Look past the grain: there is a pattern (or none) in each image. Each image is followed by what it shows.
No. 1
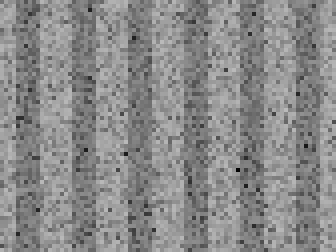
vertical stripes
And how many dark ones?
6
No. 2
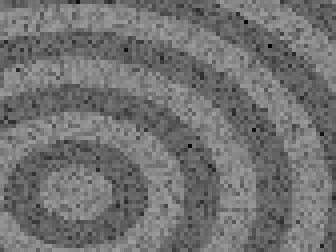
rings round one point
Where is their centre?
bottom left
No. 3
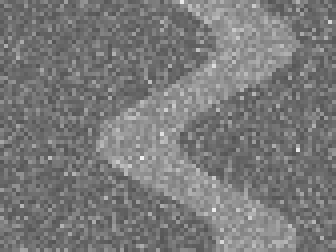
a wavy band
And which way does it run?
top to bottom
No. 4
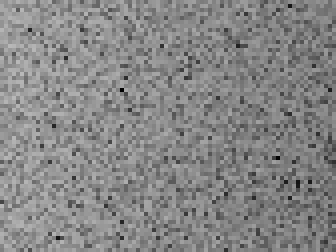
a smooth slope
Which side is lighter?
left
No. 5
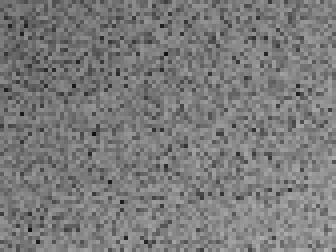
a smooth slope
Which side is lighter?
bottom right
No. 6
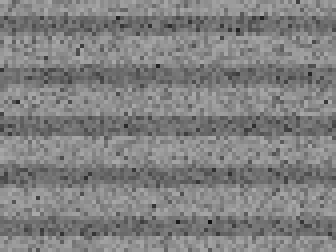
horizontal stripes
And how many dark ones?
5
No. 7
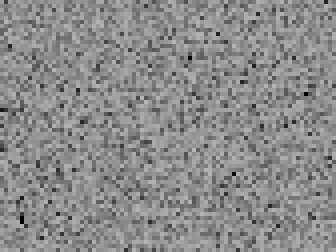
only noise
